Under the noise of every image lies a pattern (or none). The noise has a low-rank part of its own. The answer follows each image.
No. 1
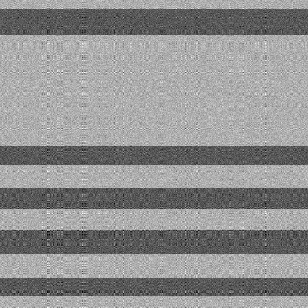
bands of rows
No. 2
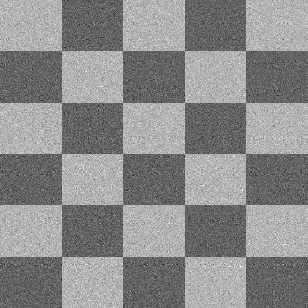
a checkerboard
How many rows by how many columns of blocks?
6 by 5
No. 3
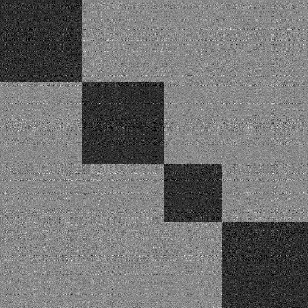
blocks along the diagonal
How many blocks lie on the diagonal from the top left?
4
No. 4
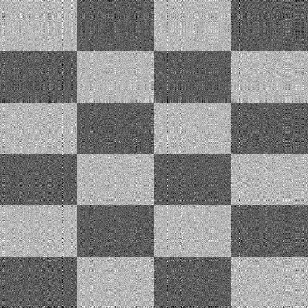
a checkerboard
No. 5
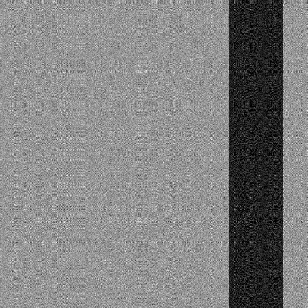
one band of columns
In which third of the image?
right
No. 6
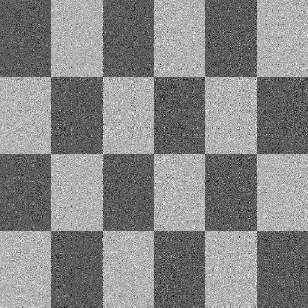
a checkerboard
